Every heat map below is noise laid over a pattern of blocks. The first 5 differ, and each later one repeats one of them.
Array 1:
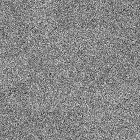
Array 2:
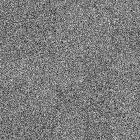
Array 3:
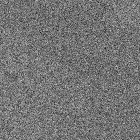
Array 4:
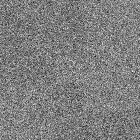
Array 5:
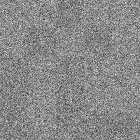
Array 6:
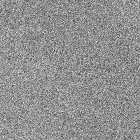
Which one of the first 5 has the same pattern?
3
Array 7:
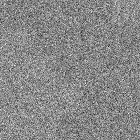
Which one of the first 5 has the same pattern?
3
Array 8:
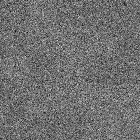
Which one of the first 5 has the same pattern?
1
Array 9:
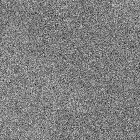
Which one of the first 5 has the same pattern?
3
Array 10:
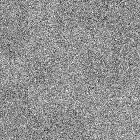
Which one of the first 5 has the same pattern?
1
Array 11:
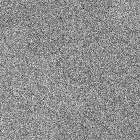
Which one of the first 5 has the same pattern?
3
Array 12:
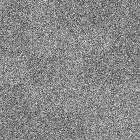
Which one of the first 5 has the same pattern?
1
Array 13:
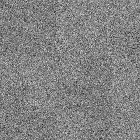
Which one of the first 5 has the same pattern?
2
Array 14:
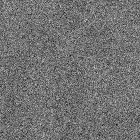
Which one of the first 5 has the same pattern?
5
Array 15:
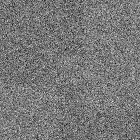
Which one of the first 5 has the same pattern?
4
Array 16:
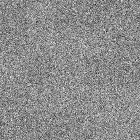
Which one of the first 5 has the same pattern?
1
